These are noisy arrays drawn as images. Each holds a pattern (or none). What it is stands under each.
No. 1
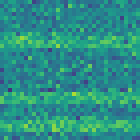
bands of rows
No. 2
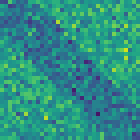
a diagonal band
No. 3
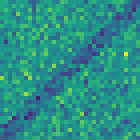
a diagonal band
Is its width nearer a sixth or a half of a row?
a sixth
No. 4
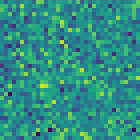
only noise
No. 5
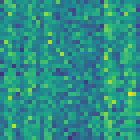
bands of columns
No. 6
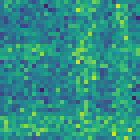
bands of rows crossing bands of columns
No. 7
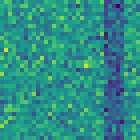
one band of columns
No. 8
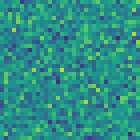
only noise
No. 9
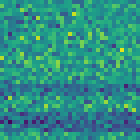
bands of rows
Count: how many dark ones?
2
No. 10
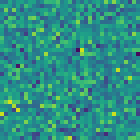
only noise
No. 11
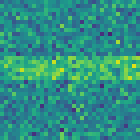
one band of rows
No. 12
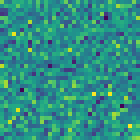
only noise
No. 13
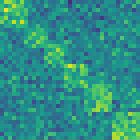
blocks along the diagonal
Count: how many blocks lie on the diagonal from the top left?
6
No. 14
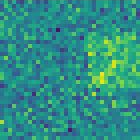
one block
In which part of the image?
middle right
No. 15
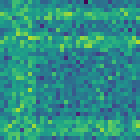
bands of rows crossing bands of columns
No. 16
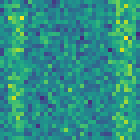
bands of columns
